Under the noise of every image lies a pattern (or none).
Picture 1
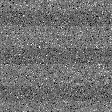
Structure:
horizontal stripes
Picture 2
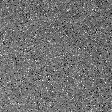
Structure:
a smooth slope
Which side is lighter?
bottom left
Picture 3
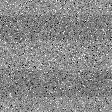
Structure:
horizontal stripes
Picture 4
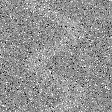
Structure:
a wavy band
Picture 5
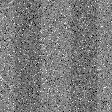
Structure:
vertical stripes
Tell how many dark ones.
2
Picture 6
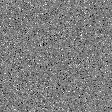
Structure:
only noise
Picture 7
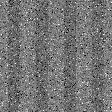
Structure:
vertical stripes
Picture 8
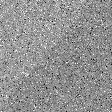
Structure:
a sharp edge
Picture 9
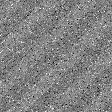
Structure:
diagonal stripes
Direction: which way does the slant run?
bottom left to top right
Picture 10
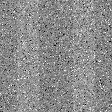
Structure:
vertical stripes
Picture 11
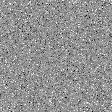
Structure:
only noise
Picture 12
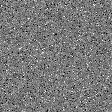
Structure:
only noise
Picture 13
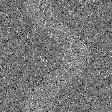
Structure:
a wavy band
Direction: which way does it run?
top to bottom
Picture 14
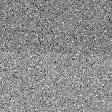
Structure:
a sharp edge
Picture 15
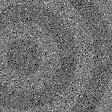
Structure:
rings round one point
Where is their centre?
middle left
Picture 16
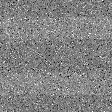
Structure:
horizontal stripes
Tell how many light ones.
2
